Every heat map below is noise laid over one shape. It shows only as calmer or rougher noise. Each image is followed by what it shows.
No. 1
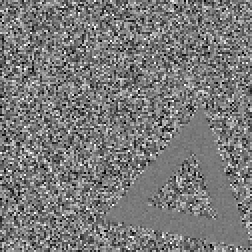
triangle frame
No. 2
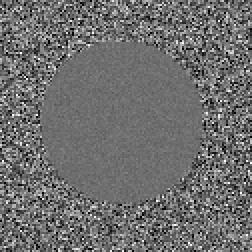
disc
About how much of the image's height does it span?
two thirds
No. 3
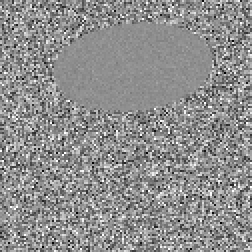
ellipse
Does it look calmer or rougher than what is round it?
calmer
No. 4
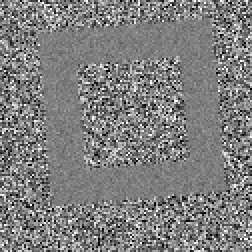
square frame
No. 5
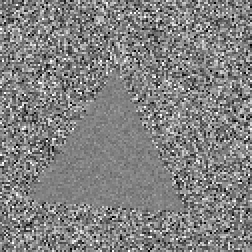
triangle
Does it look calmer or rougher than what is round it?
calmer
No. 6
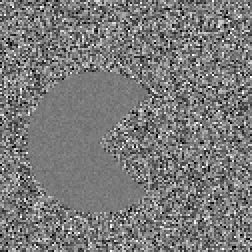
disc with a wedge cut out
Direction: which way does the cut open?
right
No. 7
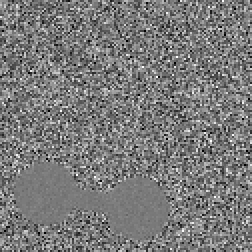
dumbbell
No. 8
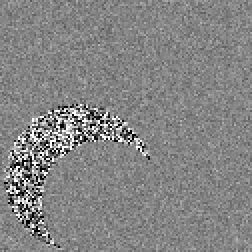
crescent
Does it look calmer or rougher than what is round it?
rougher
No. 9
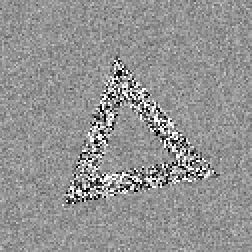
triangle frame
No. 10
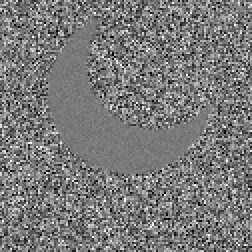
crescent
